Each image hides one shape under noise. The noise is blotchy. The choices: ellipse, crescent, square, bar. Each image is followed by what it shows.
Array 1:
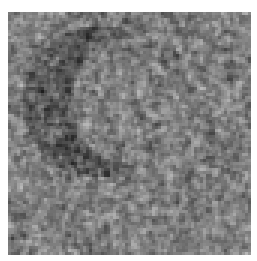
dark crescent
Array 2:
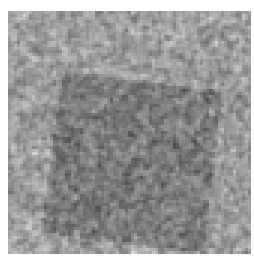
dark square
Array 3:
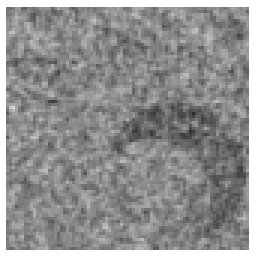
dark crescent
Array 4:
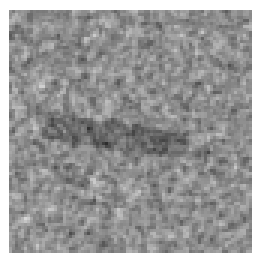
dark bar
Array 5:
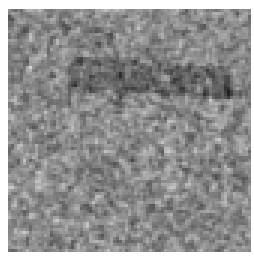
dark bar
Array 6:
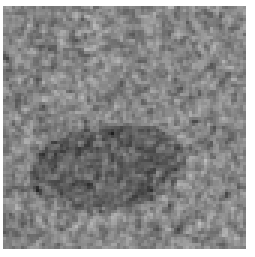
dark ellipse
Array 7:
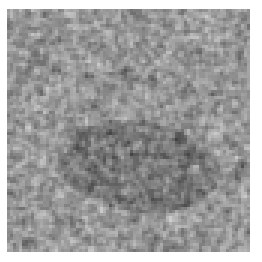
dark ellipse
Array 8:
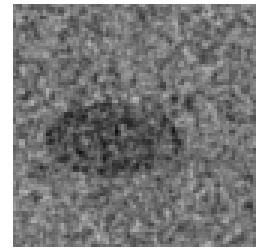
dark ellipse
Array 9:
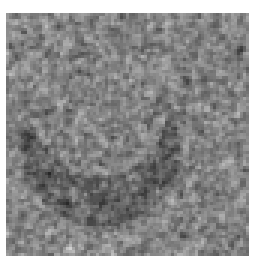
dark crescent
